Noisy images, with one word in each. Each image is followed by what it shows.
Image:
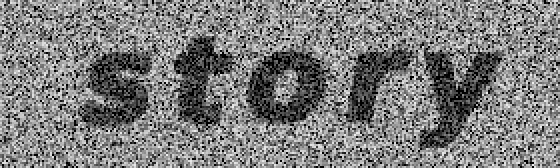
story
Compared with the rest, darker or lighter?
darker
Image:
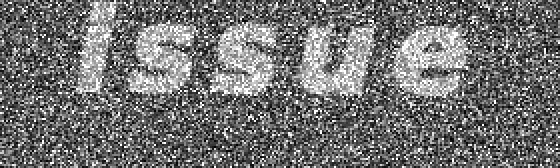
issue
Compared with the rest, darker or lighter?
lighter
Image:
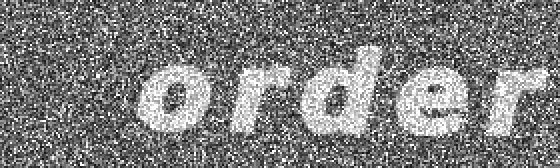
order
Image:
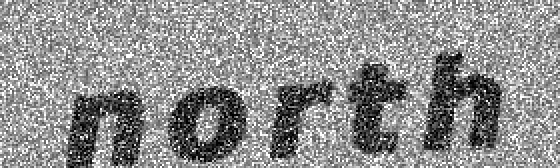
north
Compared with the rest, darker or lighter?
darker
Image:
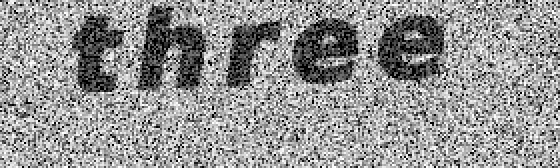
three
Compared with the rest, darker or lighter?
darker
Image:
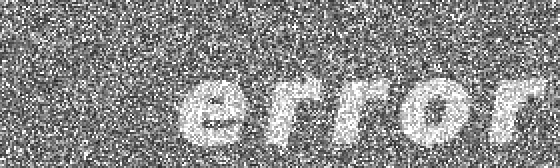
error
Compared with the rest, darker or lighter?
lighter
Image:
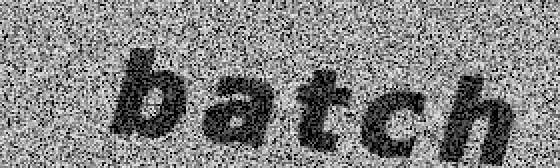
batch
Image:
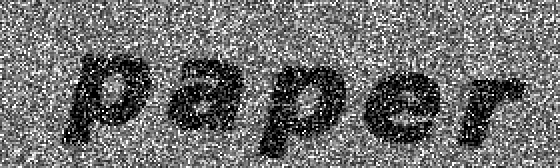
paper
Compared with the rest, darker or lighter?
darker
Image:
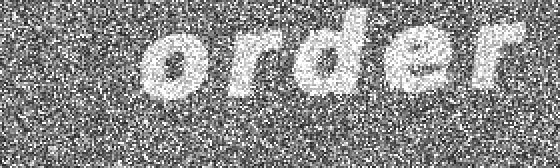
order
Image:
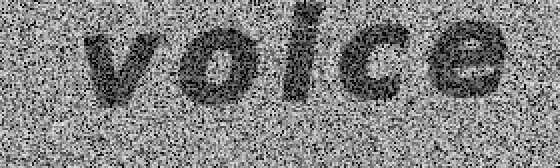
voice
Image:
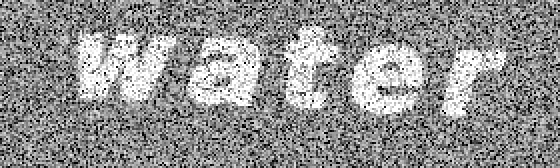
water
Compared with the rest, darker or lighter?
lighter
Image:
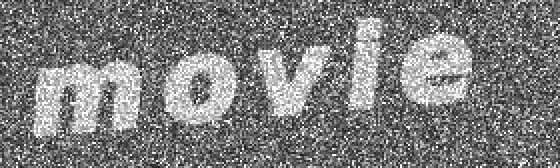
movie
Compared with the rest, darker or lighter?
lighter
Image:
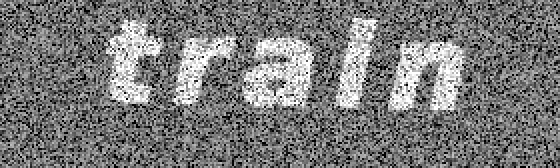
train
